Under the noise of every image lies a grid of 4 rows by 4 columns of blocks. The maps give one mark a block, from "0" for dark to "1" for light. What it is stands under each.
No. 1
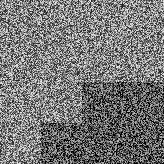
1 1 1 1
1 1 1 1
1 1 0 0
1 0 0 0
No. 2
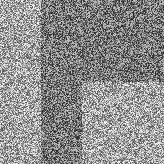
1 0 0 0
1 0 0 0
1 0 1 1
1 0 1 1
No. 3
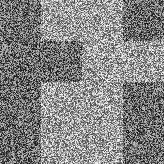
0 1 1 0
0 0 1 1
0 1 1 0
0 1 1 0
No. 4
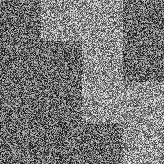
0 1 1 0
0 0 1 0
0 0 1 1
0 0 0 1
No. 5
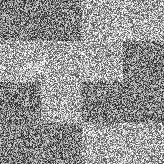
0 0 1 1
1 1 1 0
0 1 0 0
0 0 1 1
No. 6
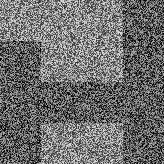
1 1 1 0
0 1 1 0
0 0 0 0
0 1 1 0
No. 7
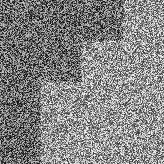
0 0 0 1
0 0 1 1
0 1 1 1
0 1 1 1
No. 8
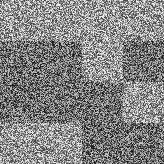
1 1 1 1
0 0 1 0
0 0 0 1
1 1 0 0
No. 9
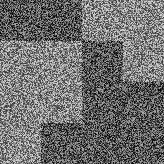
0 0 1 1
1 1 0 1
1 1 0 0
1 0 0 0
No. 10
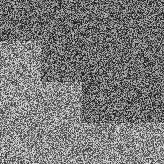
0 0 0 0
1 0 0 0
1 1 0 0
1 1 1 1
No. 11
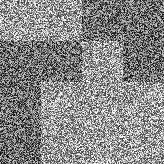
1 1 0 0
0 0 1 0
0 1 1 1
0 1 1 1
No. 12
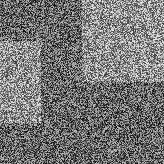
0 0 1 1
1 0 1 1
1 0 0 0
0 0 0 0
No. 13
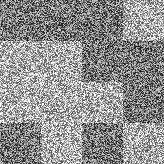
0 0 0 1
1 1 0 0
1 1 1 0
0 1 0 1
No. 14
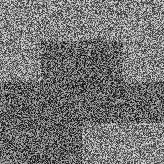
1 1 1 1
1 0 0 1
0 0 0 0
0 0 1 1
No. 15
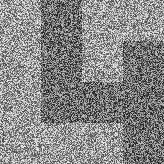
1 0 1 1
1 0 1 0
1 0 0 0
1 1 1 0
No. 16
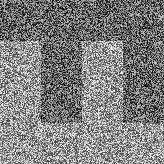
0 0 0 0
1 0 1 0
1 0 1 0
1 1 1 1
